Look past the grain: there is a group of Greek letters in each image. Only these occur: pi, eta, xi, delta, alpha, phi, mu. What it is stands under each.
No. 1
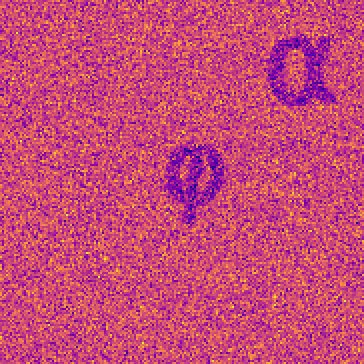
top right: dark alpha; centre: dark phi
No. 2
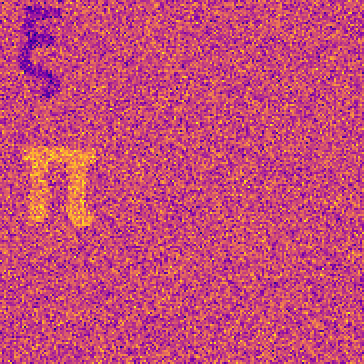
top left: dark xi; middle left: light pi
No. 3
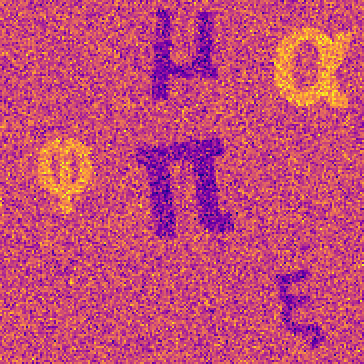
top middle: dark mu; top right: light alpha; middle left: light phi; centre: dark pi; bottom right: dark xi
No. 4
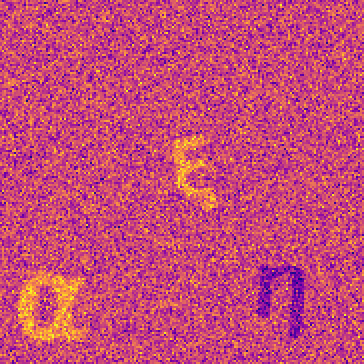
centre: light xi; bottom left: light alpha; bottom right: dark eta
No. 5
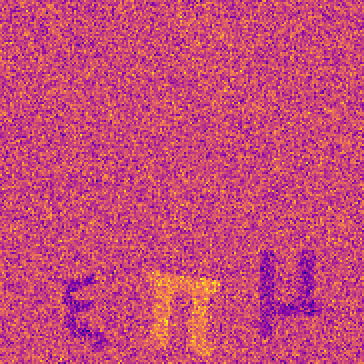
bottom left: dark xi; bottom middle: light pi; bottom right: dark mu
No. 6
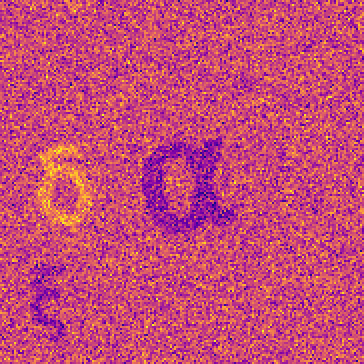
middle left: light delta; centre: dark alpha; bottom left: dark xi
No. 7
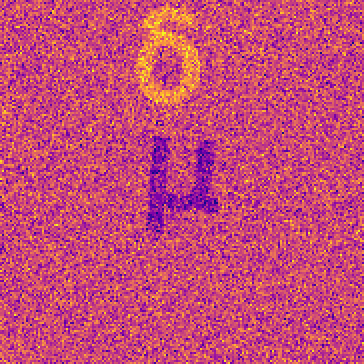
top middle: light delta; centre: dark mu
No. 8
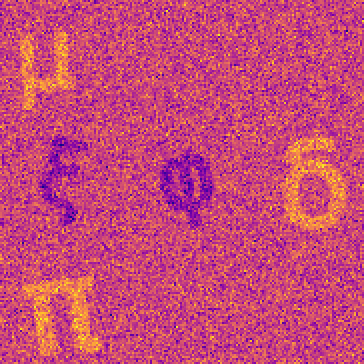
top left: light mu; middle left: dark xi; centre: dark phi; middle right: light delta; bottom left: light pi
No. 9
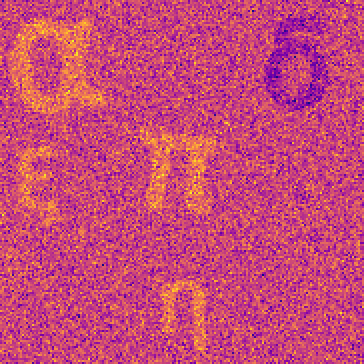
top left: light alpha; top right: dark delta; middle left: light xi; centre: light pi; bottom middle: light eta
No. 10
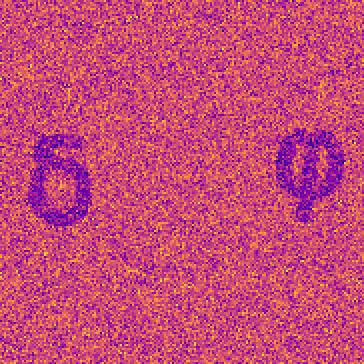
middle left: dark delta; middle right: dark phi
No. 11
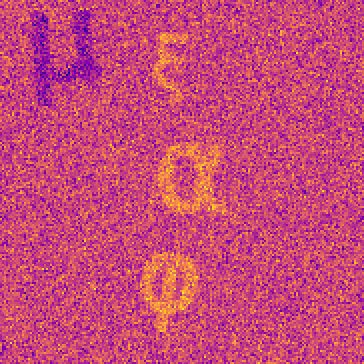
top left: dark mu; top middle: light xi; centre: light alpha; bottom middle: light phi
